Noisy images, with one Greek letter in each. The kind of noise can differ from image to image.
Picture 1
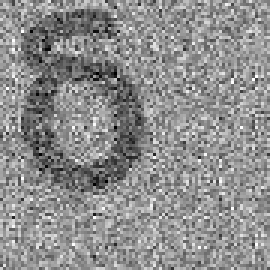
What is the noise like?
low rank plus noise
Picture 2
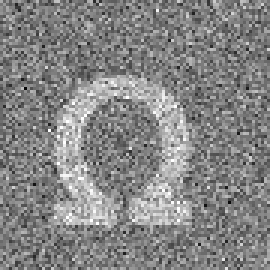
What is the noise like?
independent entries
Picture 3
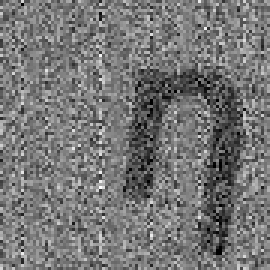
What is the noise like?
columns of uneven size
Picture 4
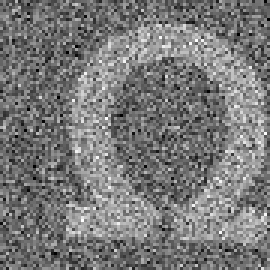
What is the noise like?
independent entries
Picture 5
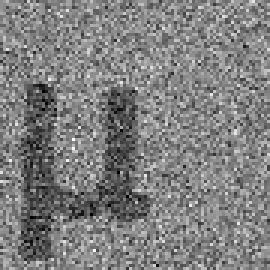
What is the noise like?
independent entries
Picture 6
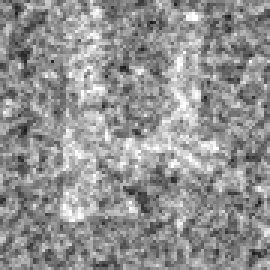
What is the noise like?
blotchy
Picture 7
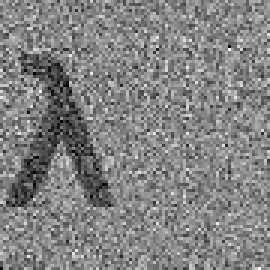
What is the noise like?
low rank plus noise
